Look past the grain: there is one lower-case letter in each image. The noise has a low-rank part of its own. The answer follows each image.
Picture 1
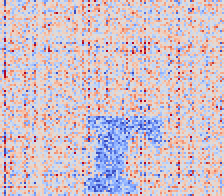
r
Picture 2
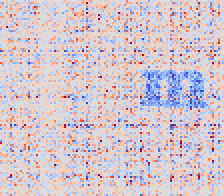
m
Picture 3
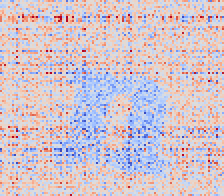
n
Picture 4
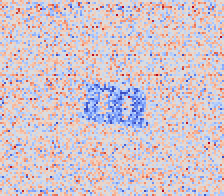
m
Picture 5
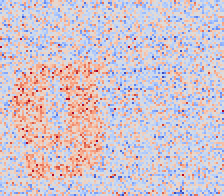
g
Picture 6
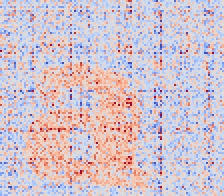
a
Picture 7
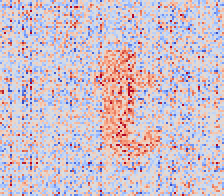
t
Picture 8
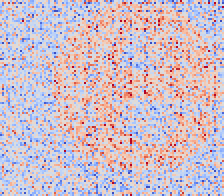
e
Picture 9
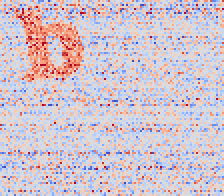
b
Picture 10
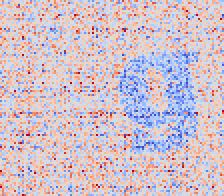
g
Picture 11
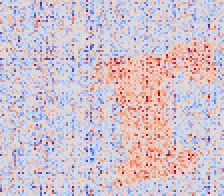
r
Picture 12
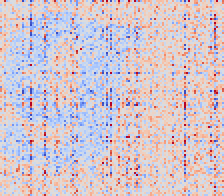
g
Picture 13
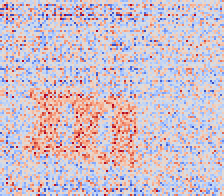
m
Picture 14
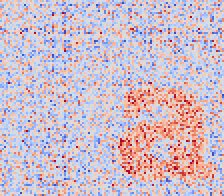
a
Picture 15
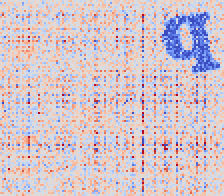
q
